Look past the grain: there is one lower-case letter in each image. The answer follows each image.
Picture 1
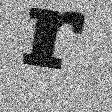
dark r
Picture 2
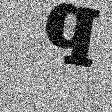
dark q
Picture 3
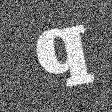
light q
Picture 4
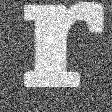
light r
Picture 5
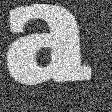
light a
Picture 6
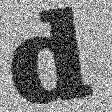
dark d
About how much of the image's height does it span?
nearly all
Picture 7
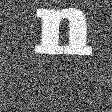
light n
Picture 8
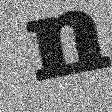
dark n
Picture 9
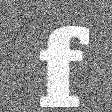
light f
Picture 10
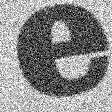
dark e
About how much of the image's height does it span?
nearly all
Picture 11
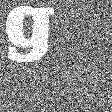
light g
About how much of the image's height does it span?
half
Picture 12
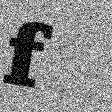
dark f
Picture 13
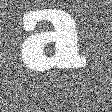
light a
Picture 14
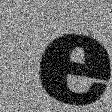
dark e
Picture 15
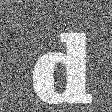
light d
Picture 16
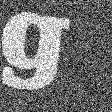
light g
